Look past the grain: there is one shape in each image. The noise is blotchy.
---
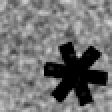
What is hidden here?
dark asterisk
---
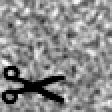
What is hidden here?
dark pair of scissors
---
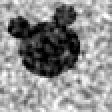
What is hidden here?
dark bear's head
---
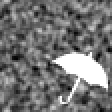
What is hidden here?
light umbrella
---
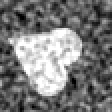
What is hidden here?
light heart
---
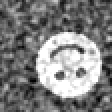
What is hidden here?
light smiling face
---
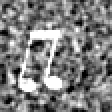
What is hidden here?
light pair of musical notes
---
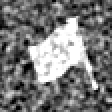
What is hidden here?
light flag
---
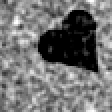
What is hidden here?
dark heart
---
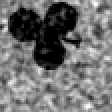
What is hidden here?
dark club
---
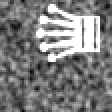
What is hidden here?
light chess queen
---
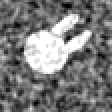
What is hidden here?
light rabbit's head
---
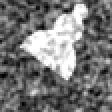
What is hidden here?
light chess pawn
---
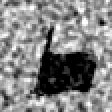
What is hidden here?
dark flag
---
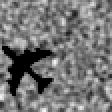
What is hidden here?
dark airplane
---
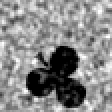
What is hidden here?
dark club
